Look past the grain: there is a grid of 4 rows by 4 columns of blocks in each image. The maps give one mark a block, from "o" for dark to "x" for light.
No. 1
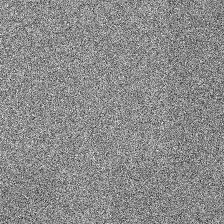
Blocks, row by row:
xxxo
xxxo
xxxo
oxoo
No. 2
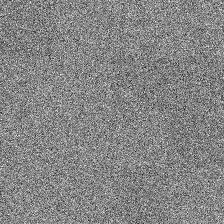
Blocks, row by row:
oxxx
xxoo
xxxo
xxox
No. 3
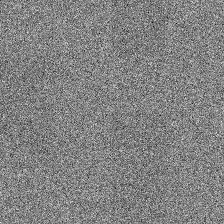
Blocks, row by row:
xxox
oxxx
oxox
xxox
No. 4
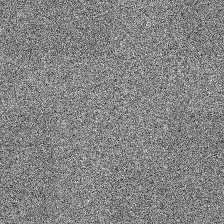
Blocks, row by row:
ooxo
xxxx
oxxo
oxoo
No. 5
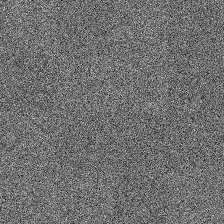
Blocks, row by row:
xoxo
oxxo
xooo
xxox
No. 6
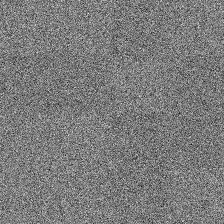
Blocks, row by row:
xxox
ooxo
xxoo
xxox
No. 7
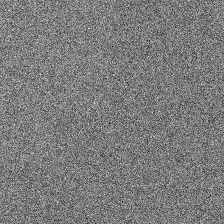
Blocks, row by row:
xxoo
xxoo
xooo
oooo
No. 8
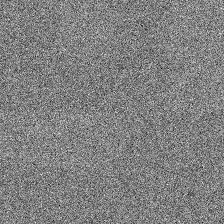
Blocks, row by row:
oxox
ooox
xxoo
oooo
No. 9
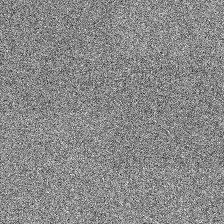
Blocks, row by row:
ooxx
oooo
xxoo
xxxx
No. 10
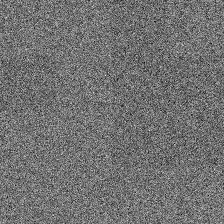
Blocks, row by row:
xxox
oxoo
xxoo
xxxx
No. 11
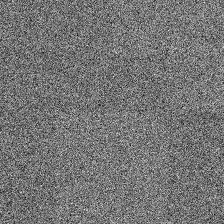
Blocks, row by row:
ooxx
ooox
oxxo
oxxo
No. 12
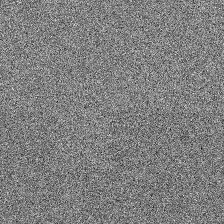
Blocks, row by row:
xxxx
xxxx
oxoo
oooo
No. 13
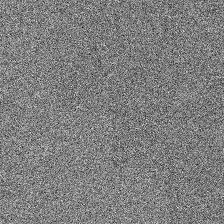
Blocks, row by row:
xooo
xooo
xxoo
xxxo
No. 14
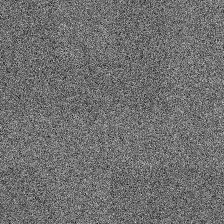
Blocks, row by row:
oxox
ooox
xxxx
oxoo
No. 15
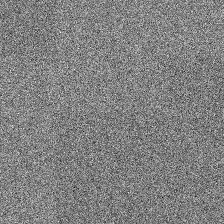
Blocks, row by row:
oxxx
xxxo
xooo
xooo
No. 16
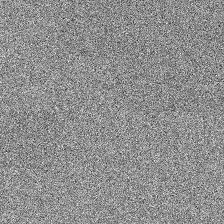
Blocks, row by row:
xooo
xxoo
oxxx
xxxx
